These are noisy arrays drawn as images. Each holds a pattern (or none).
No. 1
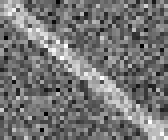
a diagonal band
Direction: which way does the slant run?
top left to bottom right
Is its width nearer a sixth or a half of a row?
a sixth
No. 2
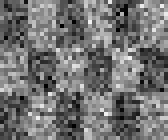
a checkerboard
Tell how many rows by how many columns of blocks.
3 by 6
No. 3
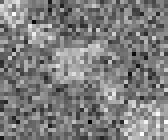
blocks along the diagonal
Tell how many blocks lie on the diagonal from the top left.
5
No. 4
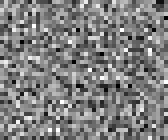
only noise
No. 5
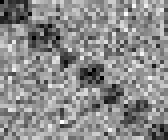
blocks along the diagonal
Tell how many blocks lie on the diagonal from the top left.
7
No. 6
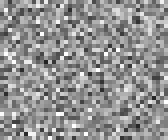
only noise
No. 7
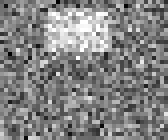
one block
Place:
top middle
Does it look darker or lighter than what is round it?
lighter
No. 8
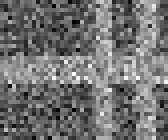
bands of rows crossing bands of columns
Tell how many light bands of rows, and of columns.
1 and 2
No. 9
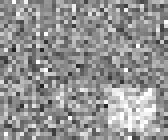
one block
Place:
bottom right
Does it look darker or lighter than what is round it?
lighter
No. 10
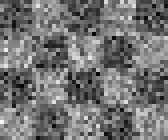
a checkerboard
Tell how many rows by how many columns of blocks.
4 by 5
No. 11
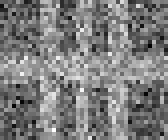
bands of rows crossing bands of columns
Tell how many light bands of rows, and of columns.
1 and 3
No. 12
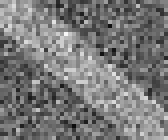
a diagonal band
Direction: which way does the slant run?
top left to bottom right
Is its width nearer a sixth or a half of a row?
a half
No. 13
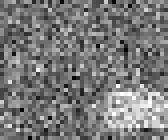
one block
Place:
bottom right
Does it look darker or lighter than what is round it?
lighter
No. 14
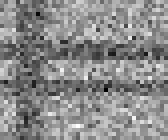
bands of rows crossing bands of columns
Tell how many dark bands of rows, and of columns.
2 and 1
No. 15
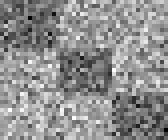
blocks along the diagonal
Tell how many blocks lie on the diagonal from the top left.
3
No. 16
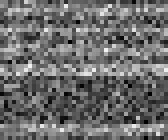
bands of rows
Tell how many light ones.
5
